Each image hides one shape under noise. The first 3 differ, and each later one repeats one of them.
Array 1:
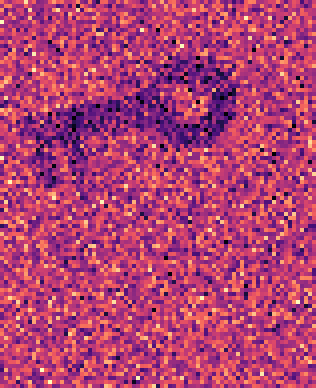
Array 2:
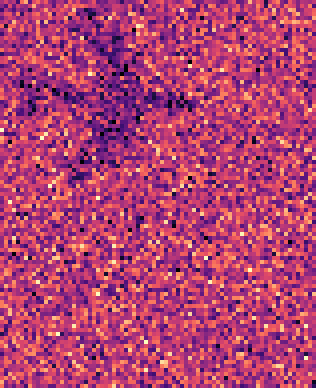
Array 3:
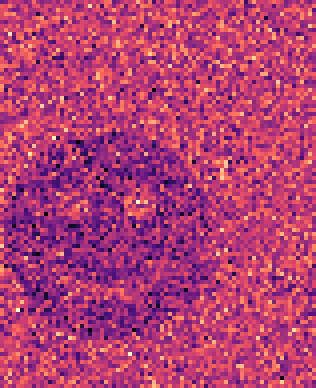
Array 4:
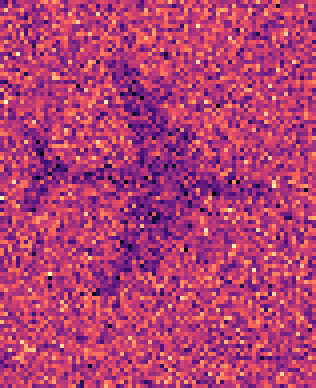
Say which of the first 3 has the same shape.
2
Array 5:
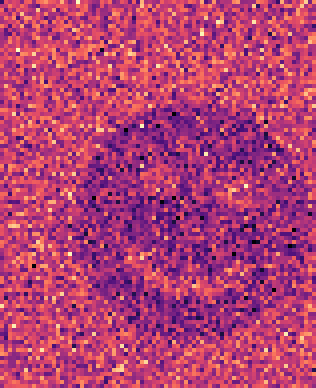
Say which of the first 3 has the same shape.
3
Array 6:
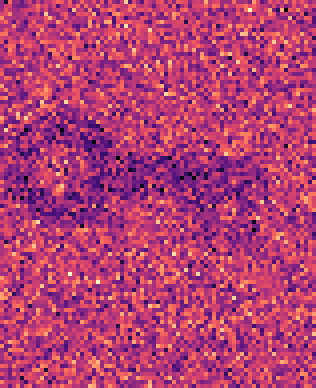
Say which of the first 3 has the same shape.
1
